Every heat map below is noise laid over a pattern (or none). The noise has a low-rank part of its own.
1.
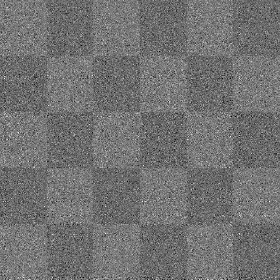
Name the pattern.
a checkerboard
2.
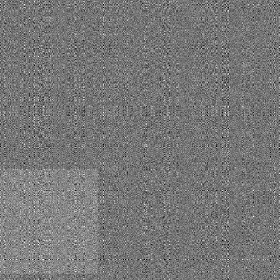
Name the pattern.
one block
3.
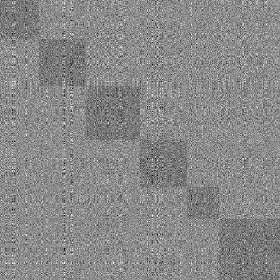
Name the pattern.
blocks along the diagonal
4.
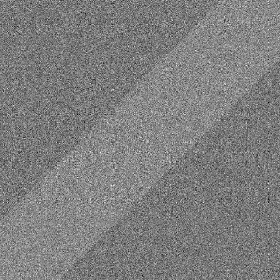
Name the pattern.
a diagonal band
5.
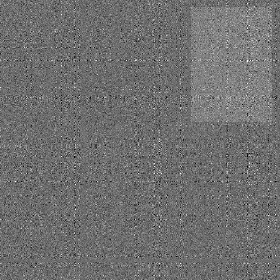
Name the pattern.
one block
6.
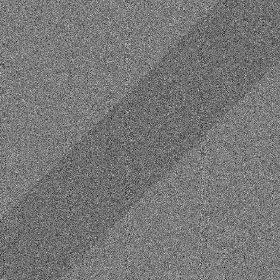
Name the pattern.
a diagonal band
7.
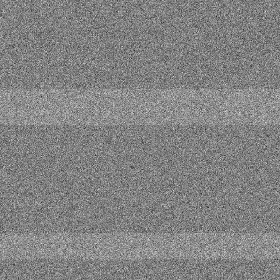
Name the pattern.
bands of rows
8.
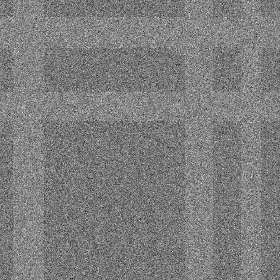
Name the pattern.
bands of rows crossing bands of columns
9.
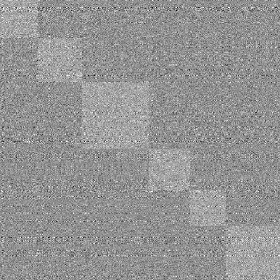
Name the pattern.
blocks along the diagonal
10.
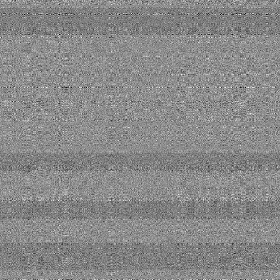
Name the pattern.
bands of rows
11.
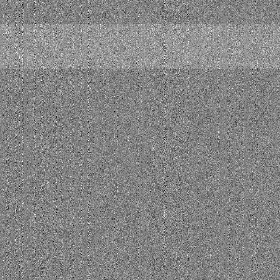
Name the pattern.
one band of rows
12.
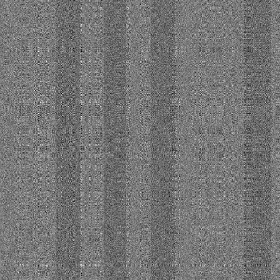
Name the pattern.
bands of columns
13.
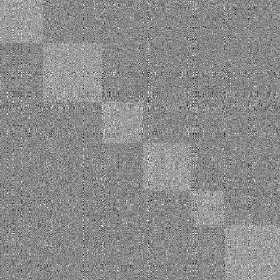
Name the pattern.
blocks along the diagonal
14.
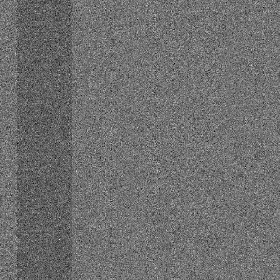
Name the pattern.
one band of columns
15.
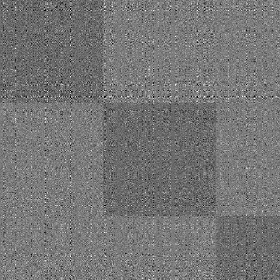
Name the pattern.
blocks along the diagonal
